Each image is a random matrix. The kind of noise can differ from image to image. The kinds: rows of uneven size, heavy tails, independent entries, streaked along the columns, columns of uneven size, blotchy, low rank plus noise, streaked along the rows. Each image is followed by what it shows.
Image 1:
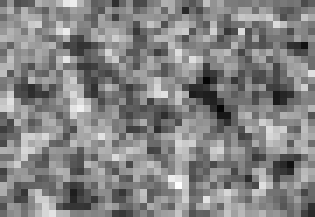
blotchy
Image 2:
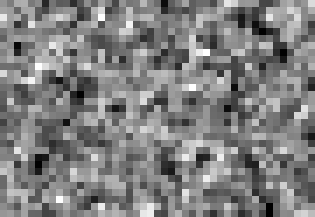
blotchy
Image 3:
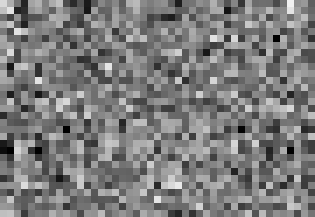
low rank plus noise
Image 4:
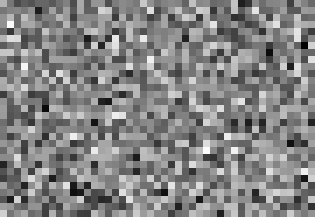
independent entries
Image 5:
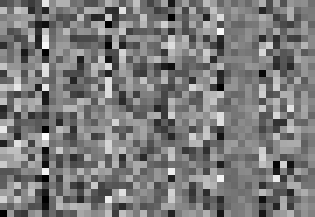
columns of uneven size
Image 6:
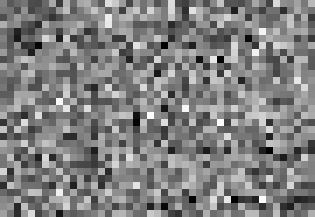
independent entries
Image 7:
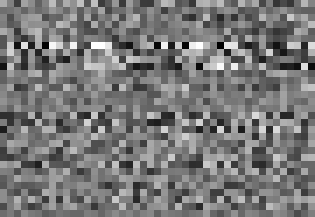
rows of uneven size
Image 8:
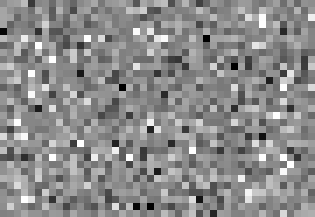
heavy tails
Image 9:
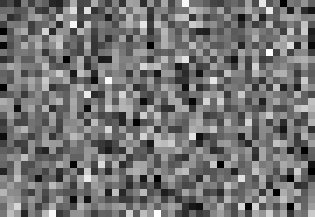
low rank plus noise
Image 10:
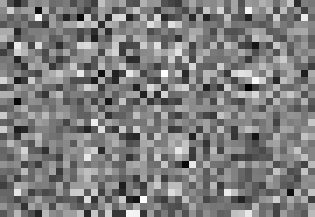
low rank plus noise
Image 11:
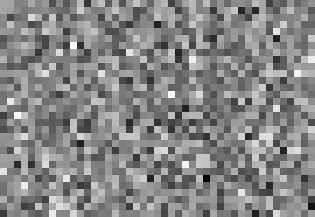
independent entries
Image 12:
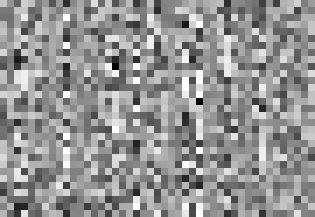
columns of uneven size
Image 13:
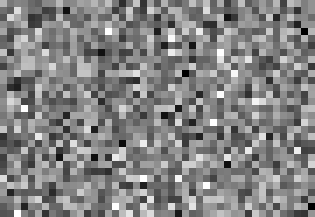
independent entries
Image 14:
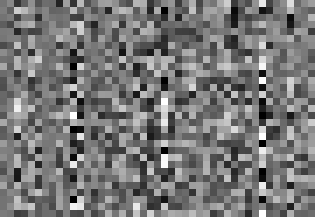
columns of uneven size
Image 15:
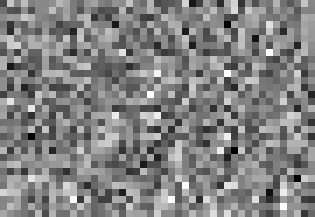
low rank plus noise
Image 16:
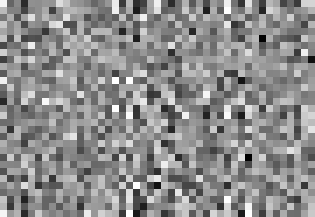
low rank plus noise
